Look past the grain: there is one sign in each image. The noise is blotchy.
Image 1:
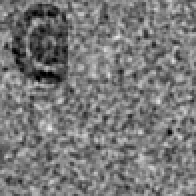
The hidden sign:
at sign
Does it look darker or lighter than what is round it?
darker
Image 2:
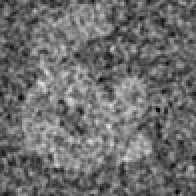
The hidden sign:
ampersand
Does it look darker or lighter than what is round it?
lighter
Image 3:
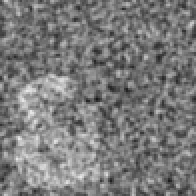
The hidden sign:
ampersand
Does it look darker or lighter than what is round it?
lighter
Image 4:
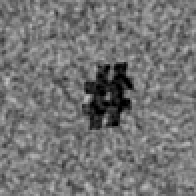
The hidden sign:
hash sign
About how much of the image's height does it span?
a third
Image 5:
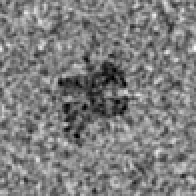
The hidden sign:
not-equal sign
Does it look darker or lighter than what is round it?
darker
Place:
centre
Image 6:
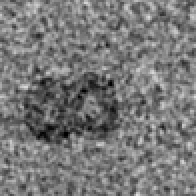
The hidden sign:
infinity sign
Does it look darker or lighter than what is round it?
darker
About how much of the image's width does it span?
half
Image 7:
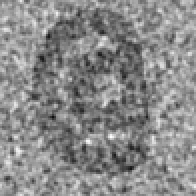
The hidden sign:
at sign
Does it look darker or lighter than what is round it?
darker
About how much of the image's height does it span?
nearly all
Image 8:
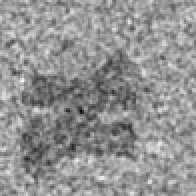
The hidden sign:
not-equal sign
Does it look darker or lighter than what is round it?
darker
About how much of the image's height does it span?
two thirds
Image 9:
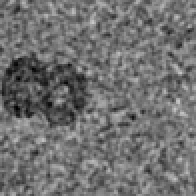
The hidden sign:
infinity sign
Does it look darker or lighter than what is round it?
darker
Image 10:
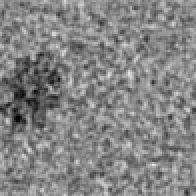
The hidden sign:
hash sign
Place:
middle left
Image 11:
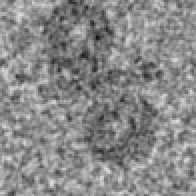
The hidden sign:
percent sign
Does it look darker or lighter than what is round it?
darker
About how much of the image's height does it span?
nearly all
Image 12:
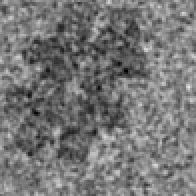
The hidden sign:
hash sign
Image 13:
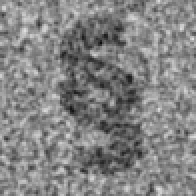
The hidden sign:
section sign
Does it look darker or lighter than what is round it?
darker
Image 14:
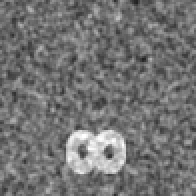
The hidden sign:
infinity sign
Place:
bottom middle
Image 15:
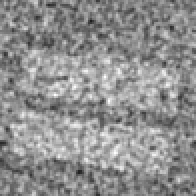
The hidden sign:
equals sign
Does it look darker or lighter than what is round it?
lighter
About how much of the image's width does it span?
nearly all
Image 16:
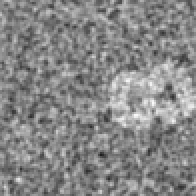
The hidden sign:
infinity sign
